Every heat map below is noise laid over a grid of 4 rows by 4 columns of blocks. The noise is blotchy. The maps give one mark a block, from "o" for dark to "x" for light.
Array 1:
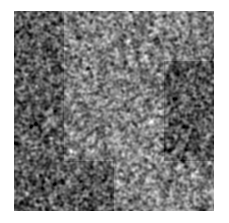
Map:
oxxx
oxxo
oxxo
ooxx
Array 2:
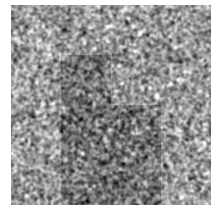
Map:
xxxx
xoxx
xoox
xoox
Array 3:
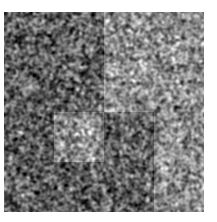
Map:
ooxx
ooxx
oxox
ooox
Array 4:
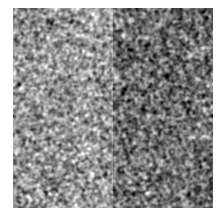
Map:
xxoo
xxoo
xxoo
xxoo
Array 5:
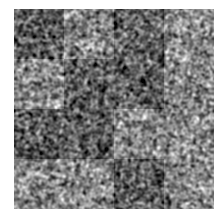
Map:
oxox
xoox
ooxx
xxox
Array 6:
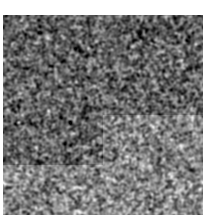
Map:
oooo
oooo
ooxx
xxxx
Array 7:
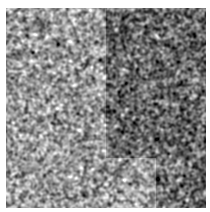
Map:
xxoo
xxoo
xxoo
xxxo
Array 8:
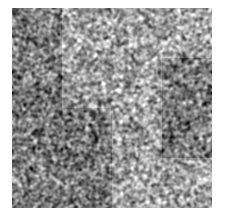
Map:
oxxx
oxxo
ooxo
ooxx
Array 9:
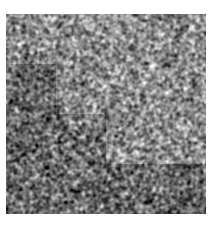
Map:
xxxx
oxxx
ooxx
oooo
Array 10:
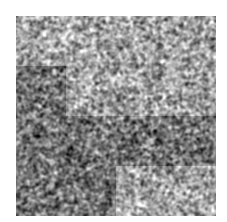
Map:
xxxx
oxxx
oooo
ooxx
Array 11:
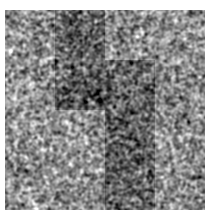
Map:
xoxx
xoox
xxox
xxox
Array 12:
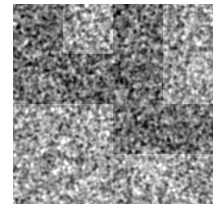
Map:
oxox
ooox
xxoo
xxxx
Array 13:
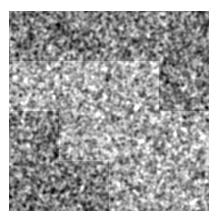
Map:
oooo
xxxo
oxxx
ooxx
